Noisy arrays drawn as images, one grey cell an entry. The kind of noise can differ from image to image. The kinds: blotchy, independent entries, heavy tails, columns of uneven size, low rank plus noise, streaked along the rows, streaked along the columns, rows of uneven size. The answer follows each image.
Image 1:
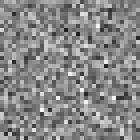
independent entries
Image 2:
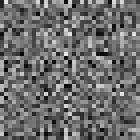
low rank plus noise
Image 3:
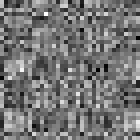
low rank plus noise
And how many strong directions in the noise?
one
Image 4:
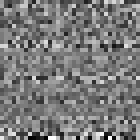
rows of uneven size
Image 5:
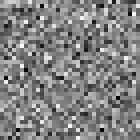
independent entries
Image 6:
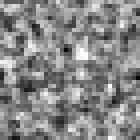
blotchy
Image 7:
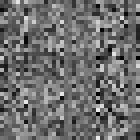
columns of uneven size
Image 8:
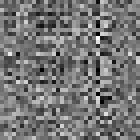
low rank plus noise
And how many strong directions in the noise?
one
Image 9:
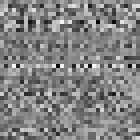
rows of uneven size
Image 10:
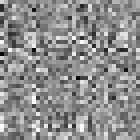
low rank plus noise
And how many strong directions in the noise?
two
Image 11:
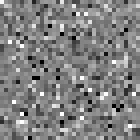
heavy tails
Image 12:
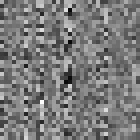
columns of uneven size
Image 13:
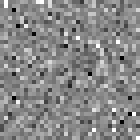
heavy tails
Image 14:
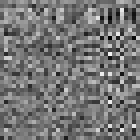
low rank plus noise
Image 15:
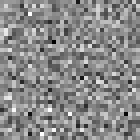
low rank plus noise
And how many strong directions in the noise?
five to eight
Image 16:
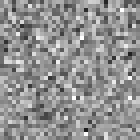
independent entries
